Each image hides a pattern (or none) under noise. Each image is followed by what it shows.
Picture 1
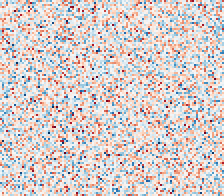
only noise
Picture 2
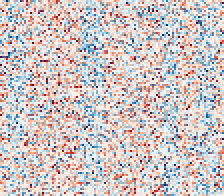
bands of columns
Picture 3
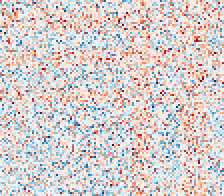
bands of rows crossing bands of columns
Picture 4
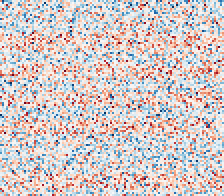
bands of rows
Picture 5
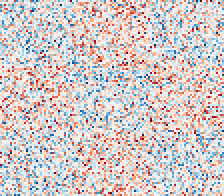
a checkerboard
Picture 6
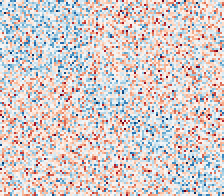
blocks along the diagonal
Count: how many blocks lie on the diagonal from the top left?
4
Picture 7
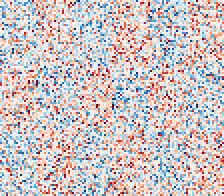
a checkerboard
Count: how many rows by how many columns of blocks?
3 by 6
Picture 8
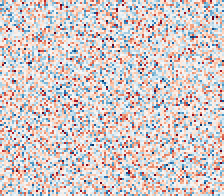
only noise
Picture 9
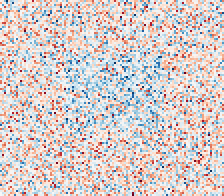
one block
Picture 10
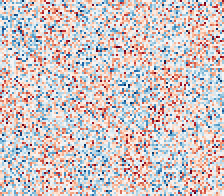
a checkerboard
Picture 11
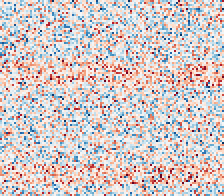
bands of rows
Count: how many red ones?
2
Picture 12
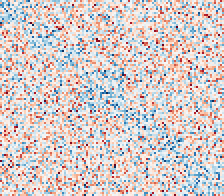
blocks along the diagonal
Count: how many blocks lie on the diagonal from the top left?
7
